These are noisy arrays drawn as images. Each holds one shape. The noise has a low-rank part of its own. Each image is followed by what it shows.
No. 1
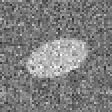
ellipse
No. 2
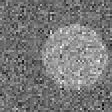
disc
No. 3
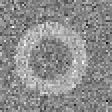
ring
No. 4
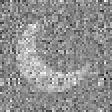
crescent
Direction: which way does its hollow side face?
up and right
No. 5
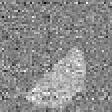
half disc
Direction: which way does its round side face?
down and right
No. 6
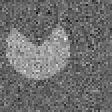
disc with a wedge cut out
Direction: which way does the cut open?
up
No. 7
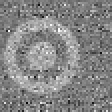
bullseye
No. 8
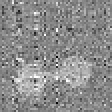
dumbbell
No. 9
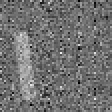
bar
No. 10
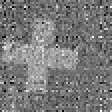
cross
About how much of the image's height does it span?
two thirds
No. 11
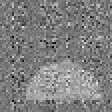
half disc
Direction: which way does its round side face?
up
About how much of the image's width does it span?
two thirds
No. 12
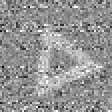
triangle frame
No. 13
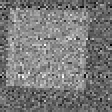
square
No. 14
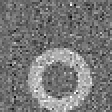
ring
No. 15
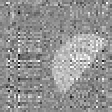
half disc
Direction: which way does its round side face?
up and left
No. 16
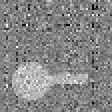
lollipop
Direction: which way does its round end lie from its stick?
left
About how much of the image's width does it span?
two thirds
